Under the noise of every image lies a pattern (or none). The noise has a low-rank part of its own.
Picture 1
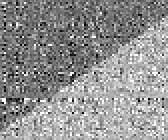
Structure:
a sharp edge
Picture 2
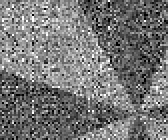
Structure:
spokes from one point
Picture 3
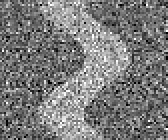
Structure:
a wavy band
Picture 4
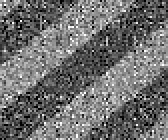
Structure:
diagonal stripes
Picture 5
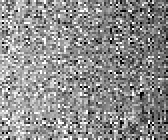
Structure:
a smooth slope
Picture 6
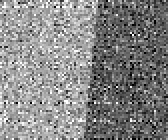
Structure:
a sharp edge
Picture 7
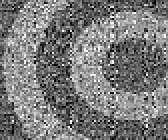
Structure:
rings round one point
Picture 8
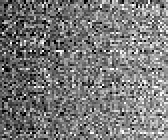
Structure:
a smooth slope
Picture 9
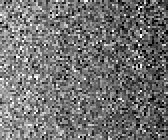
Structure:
a smooth slope
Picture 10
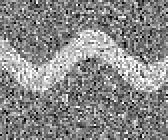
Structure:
a wavy band
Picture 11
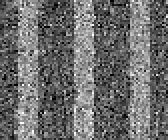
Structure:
vertical stripes
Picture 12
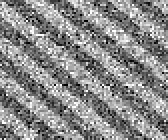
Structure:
diagonal stripes
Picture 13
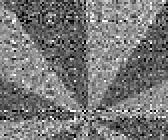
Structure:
spokes from one point
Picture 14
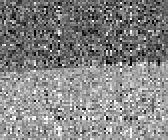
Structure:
a sharp edge
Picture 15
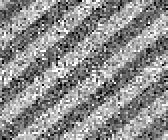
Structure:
diagonal stripes
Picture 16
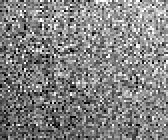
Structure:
a smooth slope
